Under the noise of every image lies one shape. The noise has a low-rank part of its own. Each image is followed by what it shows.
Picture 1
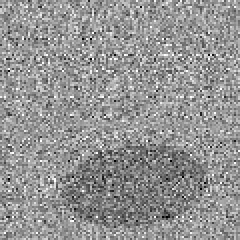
dark ellipse
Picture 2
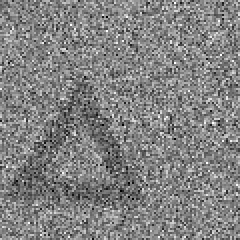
dark triangle frame
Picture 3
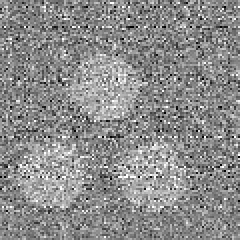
light three dots
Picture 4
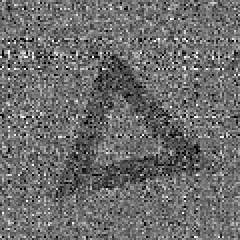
dark triangle frame
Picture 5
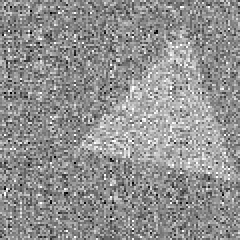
light triangle
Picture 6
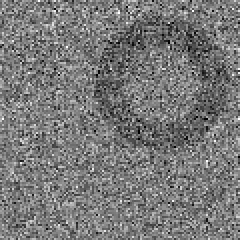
dark ring
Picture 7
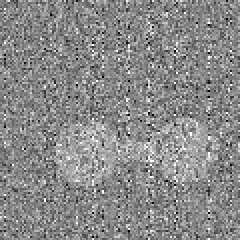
light dumbbell
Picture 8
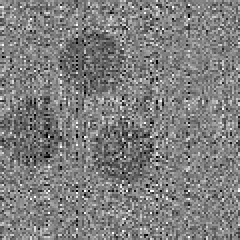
dark three dots
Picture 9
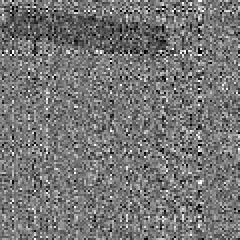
dark bar
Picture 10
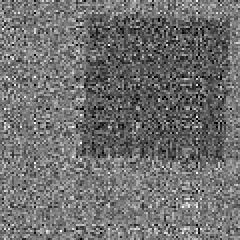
dark square
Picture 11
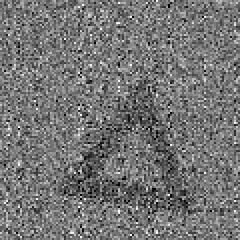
dark triangle frame
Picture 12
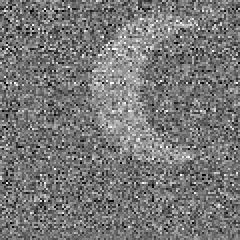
light crescent
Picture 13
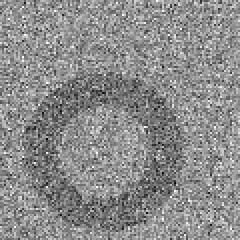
dark ring
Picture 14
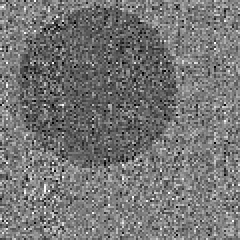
dark disc
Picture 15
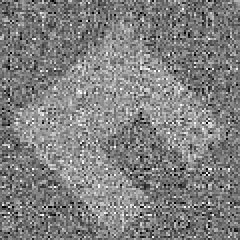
light square with a notch
